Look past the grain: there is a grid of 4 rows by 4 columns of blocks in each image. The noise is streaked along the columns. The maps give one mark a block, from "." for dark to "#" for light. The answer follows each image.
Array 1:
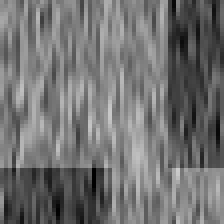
# # # .
# # # .
# # # .
. . # #
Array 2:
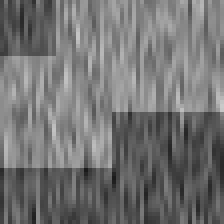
. # # #
# # # #
# # . .
. . . .
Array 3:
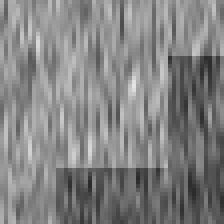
# # # #
# # # .
# # # .
# . . .
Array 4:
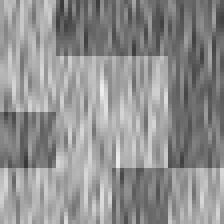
# . . .
# # # .
. # # .
# # . #
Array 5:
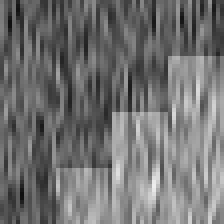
. . . .
. . . #
. . # #
. # # #
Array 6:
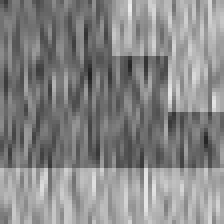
. . # #
. . . #
. . . .
# # # #
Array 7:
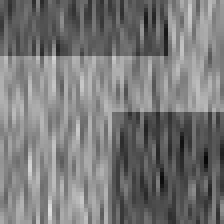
. . . #
# # # #
# # . .
# # . .
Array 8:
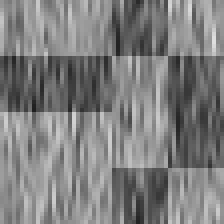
# # . #
. . # .
# # # .
# # . #
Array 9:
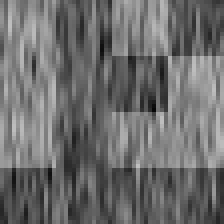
# . # .
# . . #
# . # #
. . . .
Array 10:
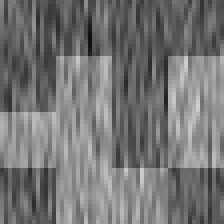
. . . .
. # . #
# # . #
. # # .
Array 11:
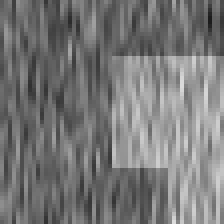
. . . .
. . # #
. . # #
. . . #
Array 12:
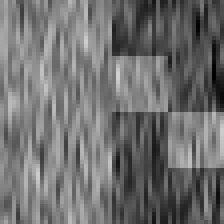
# # . .
# # # .
# # . #
# # . .
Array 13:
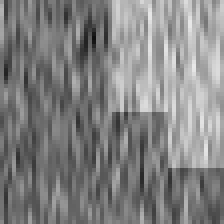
. . # #
. . # #
. . . #
. . . .
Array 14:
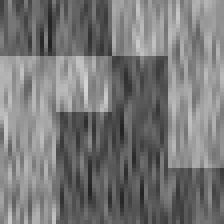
. . # #
# # . #
# . . #
# . . .
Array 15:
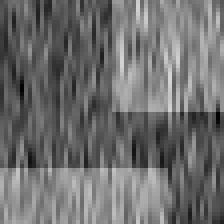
. . # #
. . # #
. . . .
# # # .
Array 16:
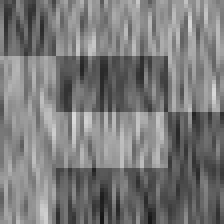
. # # #
# . . #
# # # .
# . . .
